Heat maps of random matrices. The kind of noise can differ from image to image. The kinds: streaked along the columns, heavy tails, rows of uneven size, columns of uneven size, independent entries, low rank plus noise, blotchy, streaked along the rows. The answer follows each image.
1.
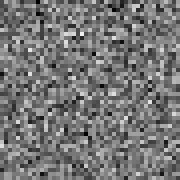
independent entries
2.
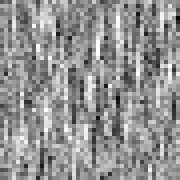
streaked along the columns
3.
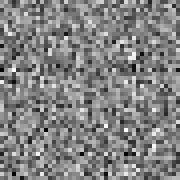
low rank plus noise
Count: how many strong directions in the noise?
one
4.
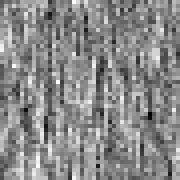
streaked along the columns
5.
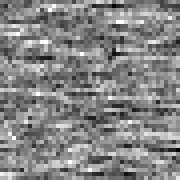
streaked along the rows
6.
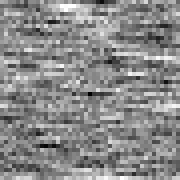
streaked along the rows
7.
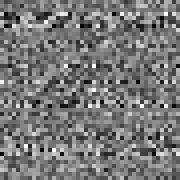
rows of uneven size
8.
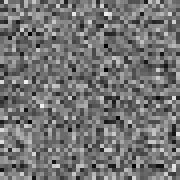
low rank plus noise
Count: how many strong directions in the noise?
one
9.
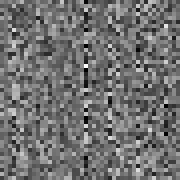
columns of uneven size
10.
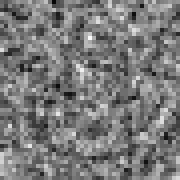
blotchy
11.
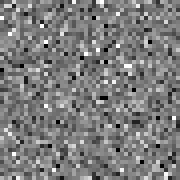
heavy tails
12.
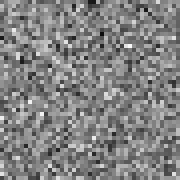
independent entries
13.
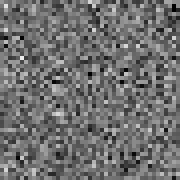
low rank plus noise
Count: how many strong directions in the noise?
five to eight
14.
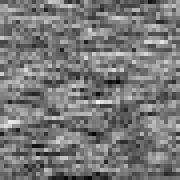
streaked along the rows
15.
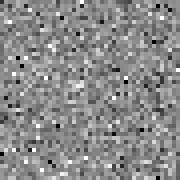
heavy tails
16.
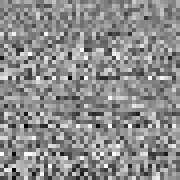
rows of uneven size
